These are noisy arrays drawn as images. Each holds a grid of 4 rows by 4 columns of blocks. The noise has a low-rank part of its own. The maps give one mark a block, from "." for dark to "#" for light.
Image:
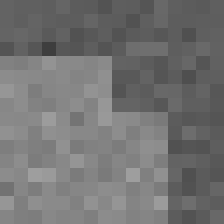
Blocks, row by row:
. . . .
# # . .
# # # .
# # # .
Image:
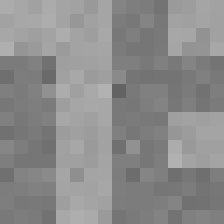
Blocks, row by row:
# # . #
. # . .
. # . #
. # . .
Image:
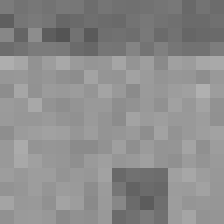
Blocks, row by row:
. . . .
# # # #
# # # #
# # . #
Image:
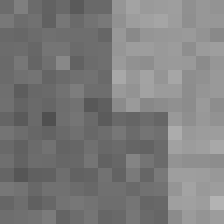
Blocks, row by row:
. . # #
. . # #
. . . #
. . . #
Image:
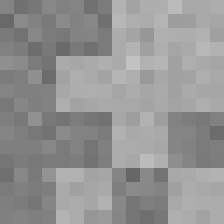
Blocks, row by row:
. . # #
. # # #
. . # .
. # . #
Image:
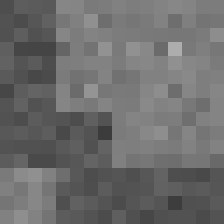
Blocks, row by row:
. # # #
. # # #
. . # #
# . . .
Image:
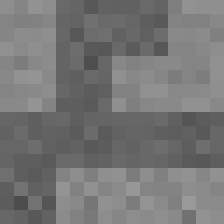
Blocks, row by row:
# . . #
# . # #
. . . .
. # # #
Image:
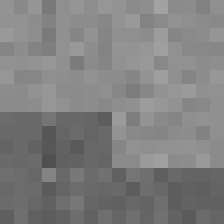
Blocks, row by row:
# # # #
# # # #
. . # #
. . . .
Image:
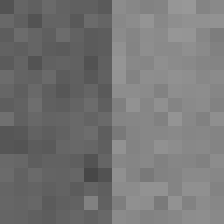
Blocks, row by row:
. . # #
. . # #
. . # #
. . # #
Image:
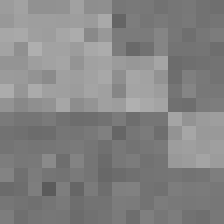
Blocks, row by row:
# # . .
# # # .
. . . #
. . . .
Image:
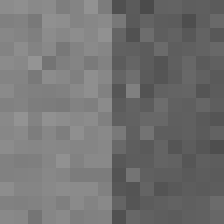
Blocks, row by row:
# # . .
# # . .
# # . .
# # . .
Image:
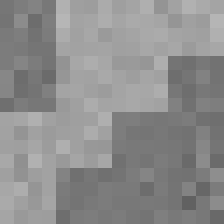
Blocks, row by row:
. # # #
. # # .
# # . .
# . . .
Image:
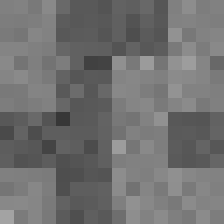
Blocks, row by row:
# . . #
# . # #
. . # .
# . # #
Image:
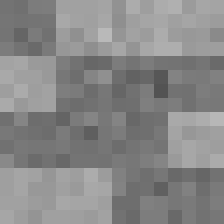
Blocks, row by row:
. # # #
# . . .
. . . #
# # . .
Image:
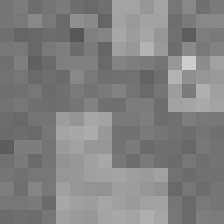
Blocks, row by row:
. . # .
. . . #
. # . .
. # # .
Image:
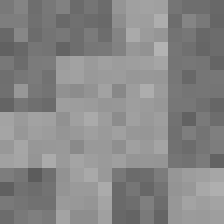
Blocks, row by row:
. . # .
. # # .
# # # .
. # . #
